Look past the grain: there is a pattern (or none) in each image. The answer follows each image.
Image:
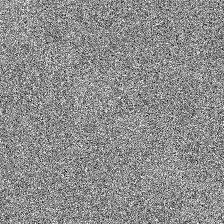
blocks along the diagonal
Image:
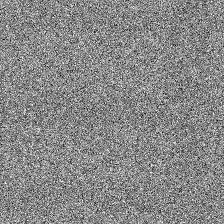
bands of rows crossing bands of columns
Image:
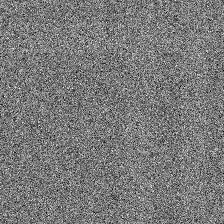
bands of rows crossing bands of columns
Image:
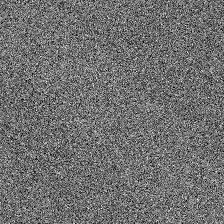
a diagonal band
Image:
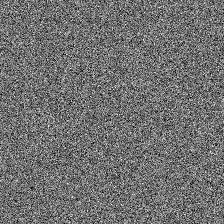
only noise
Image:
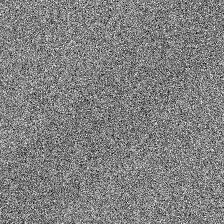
a diagonal band
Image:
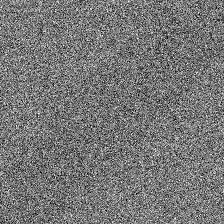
a diagonal band
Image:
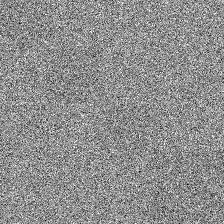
blocks along the diagonal
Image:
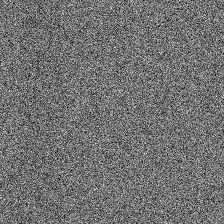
one band of columns
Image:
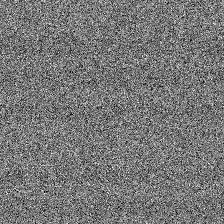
bands of rows
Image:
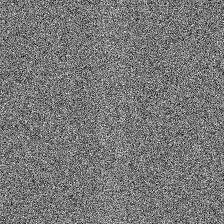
one band of columns
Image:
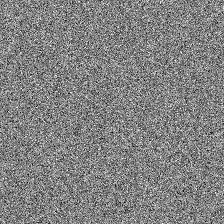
only noise
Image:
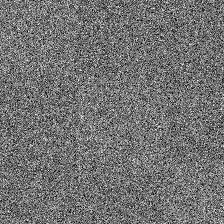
blocks along the diagonal
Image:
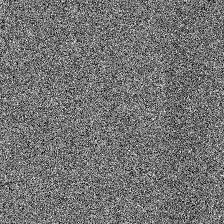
one band of columns
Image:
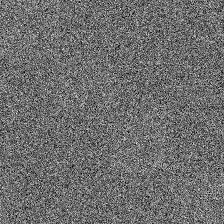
blocks along the diagonal
